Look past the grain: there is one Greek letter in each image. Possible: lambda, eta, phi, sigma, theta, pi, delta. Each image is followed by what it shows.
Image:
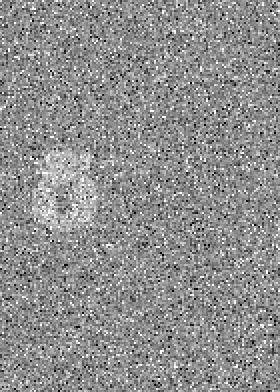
delta
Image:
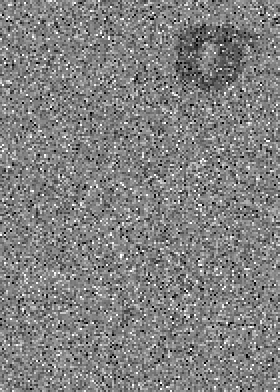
sigma
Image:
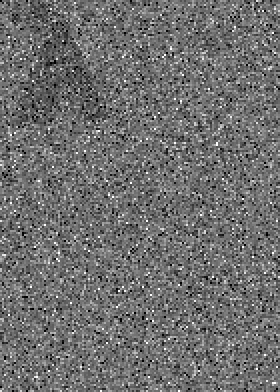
lambda
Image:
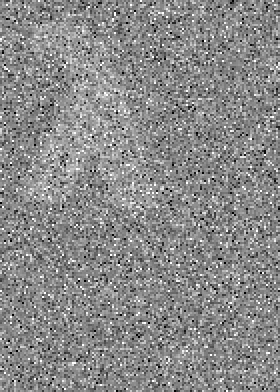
lambda
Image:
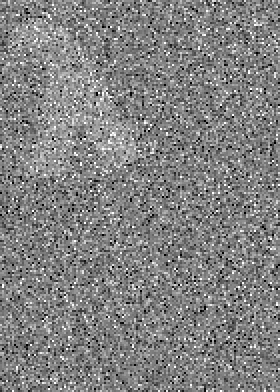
lambda
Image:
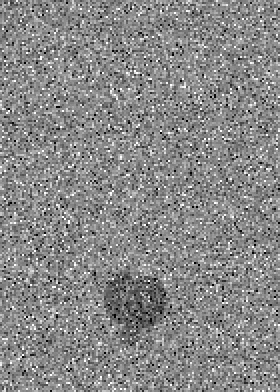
phi
